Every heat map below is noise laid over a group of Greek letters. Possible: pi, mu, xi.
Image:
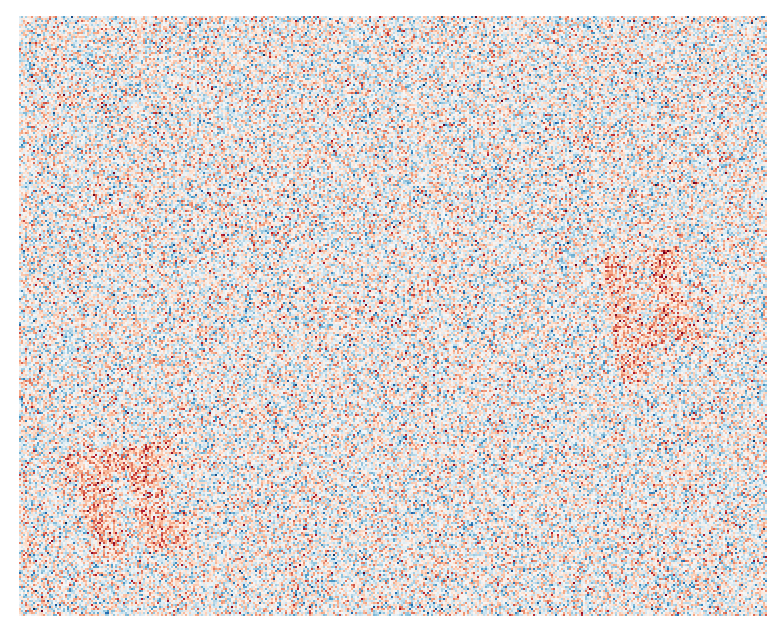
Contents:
middle right: red mu; bottom left: red pi
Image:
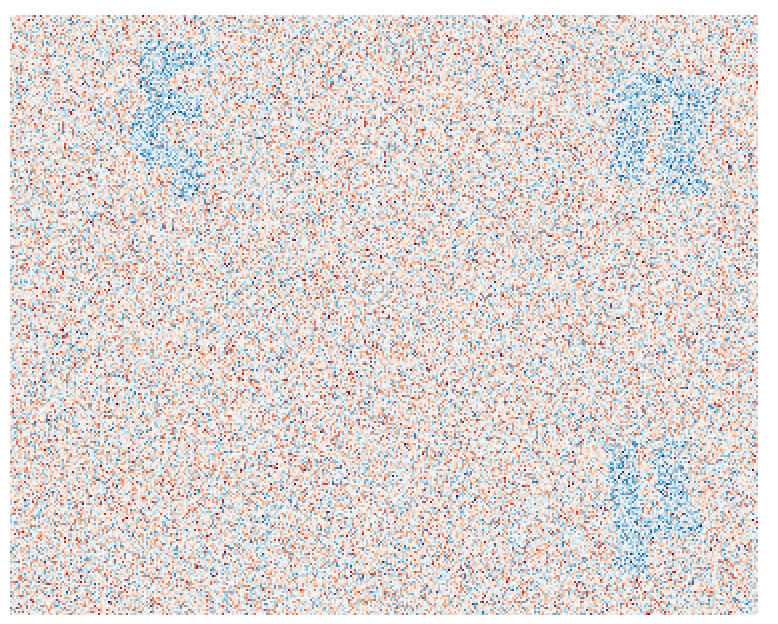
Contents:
top left: blue xi; top right: blue pi; bottom right: blue mu
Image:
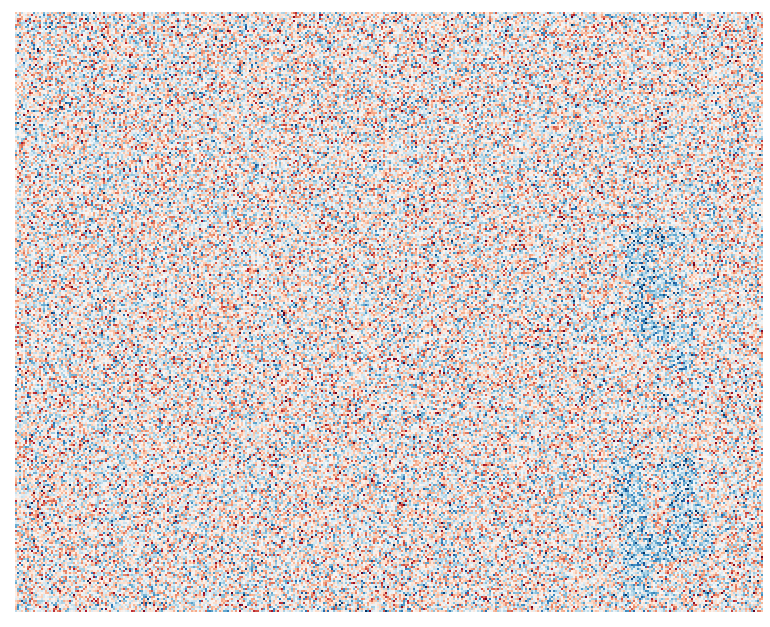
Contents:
middle right: blue xi; bottom right: blue mu
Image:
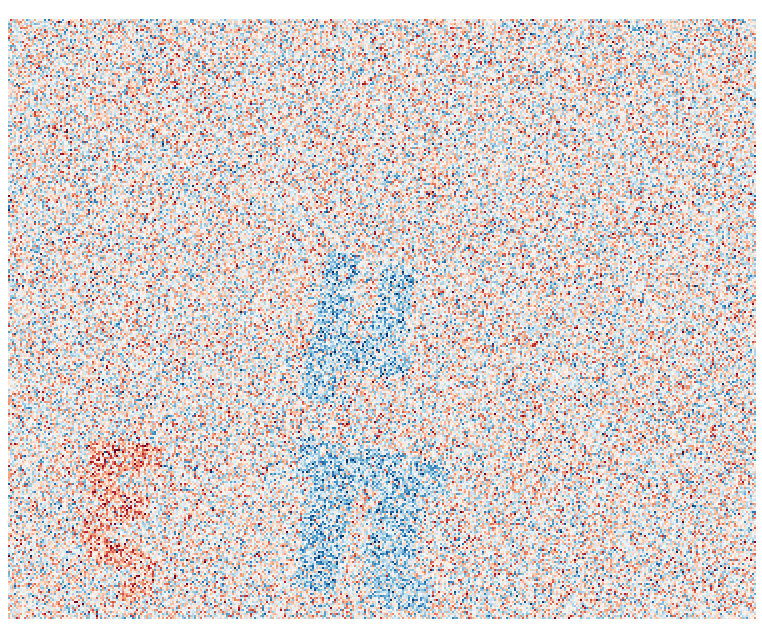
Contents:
centre: blue mu; bottom left: red xi; bottom middle: blue pi
